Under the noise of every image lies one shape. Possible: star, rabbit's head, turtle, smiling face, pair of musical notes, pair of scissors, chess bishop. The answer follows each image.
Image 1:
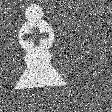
chess bishop
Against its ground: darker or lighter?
lighter
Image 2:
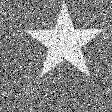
star
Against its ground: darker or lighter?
lighter
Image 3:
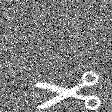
pair of scissors
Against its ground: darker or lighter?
lighter
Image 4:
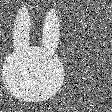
rabbit's head
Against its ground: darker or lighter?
lighter
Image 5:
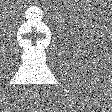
chess bishop
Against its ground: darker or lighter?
lighter
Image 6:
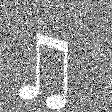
pair of musical notes
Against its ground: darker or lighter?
lighter
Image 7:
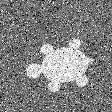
turtle
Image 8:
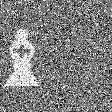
chess bishop
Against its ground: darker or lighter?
lighter
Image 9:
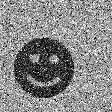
smiling face
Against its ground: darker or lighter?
darker
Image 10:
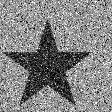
star
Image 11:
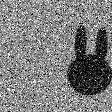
rabbit's head
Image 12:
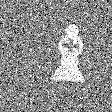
chess bishop
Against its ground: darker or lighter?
lighter
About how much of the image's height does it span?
half
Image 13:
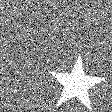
star
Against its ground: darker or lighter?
lighter
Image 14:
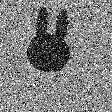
rabbit's head
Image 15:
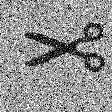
pair of scissors
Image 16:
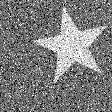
star
